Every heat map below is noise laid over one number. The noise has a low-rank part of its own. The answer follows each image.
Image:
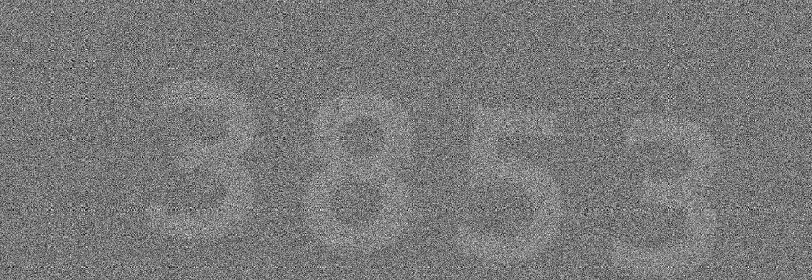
3853
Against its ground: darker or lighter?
lighter
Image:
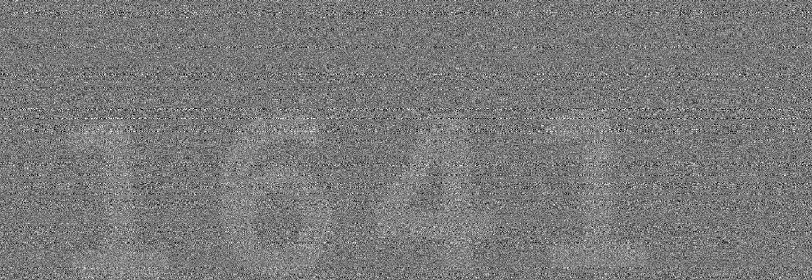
1641
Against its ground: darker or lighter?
lighter
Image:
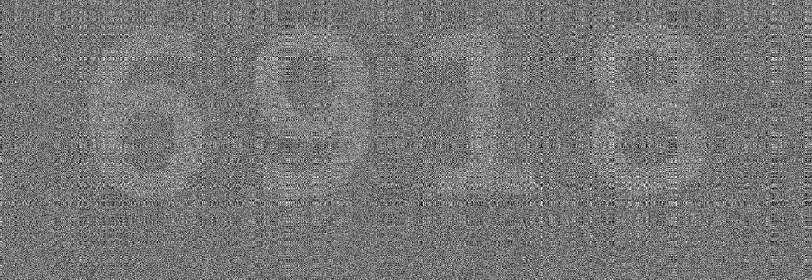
6918
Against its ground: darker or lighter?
lighter
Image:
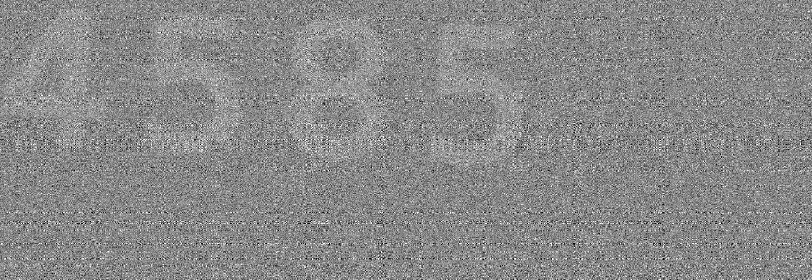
4585
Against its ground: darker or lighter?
lighter
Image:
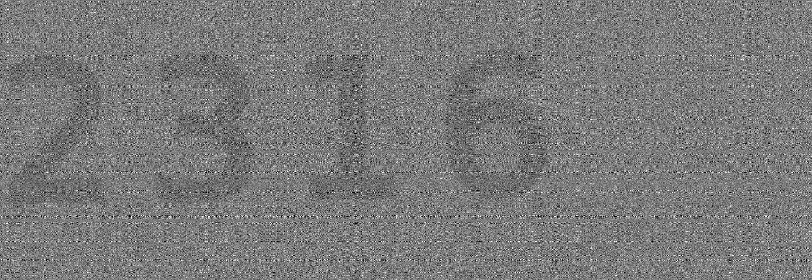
2316
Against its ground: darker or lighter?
darker
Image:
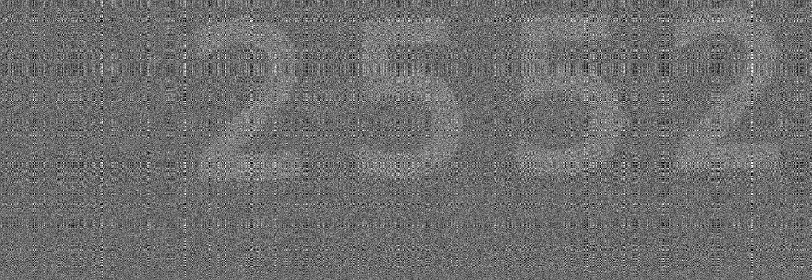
2552
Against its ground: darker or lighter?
lighter
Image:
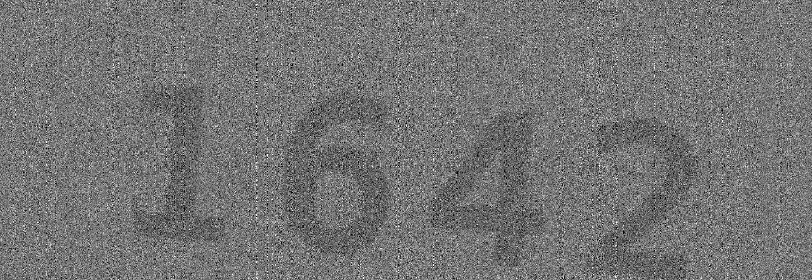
1642
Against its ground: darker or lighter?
darker
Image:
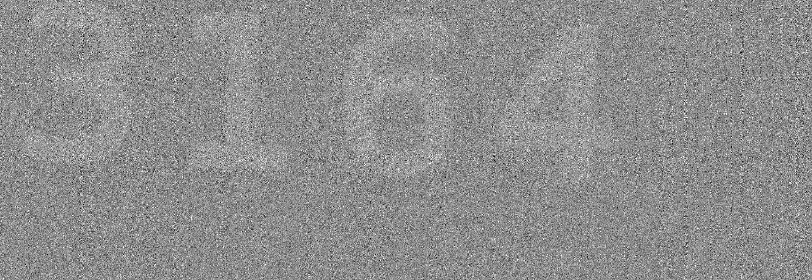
3164
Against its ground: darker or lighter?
lighter
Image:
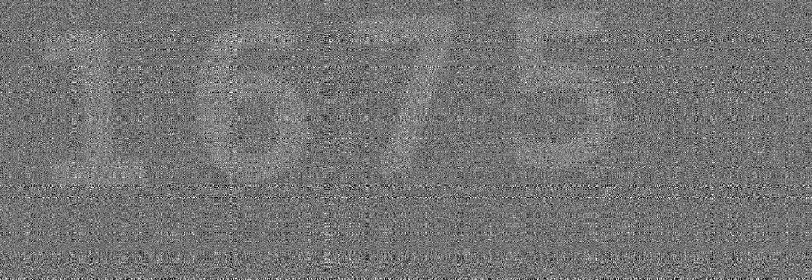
1675
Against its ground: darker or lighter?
lighter
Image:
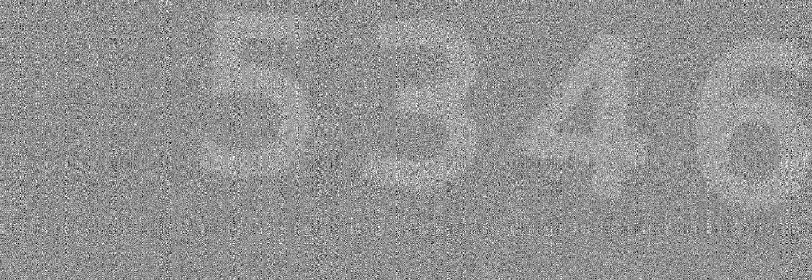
5346
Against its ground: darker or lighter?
lighter
